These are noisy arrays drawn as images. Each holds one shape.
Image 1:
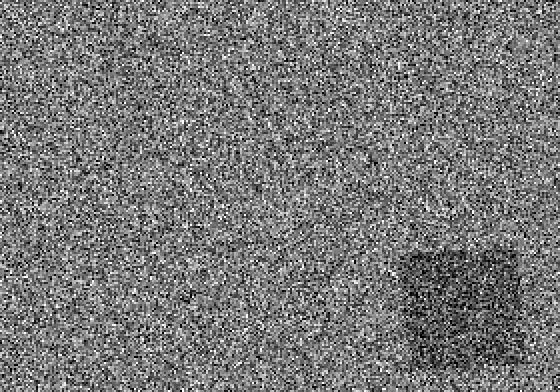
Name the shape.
square
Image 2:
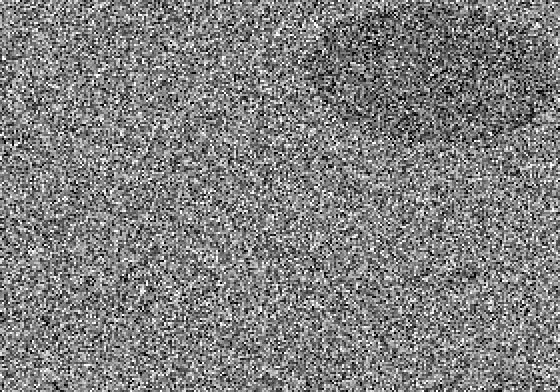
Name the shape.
ellipse
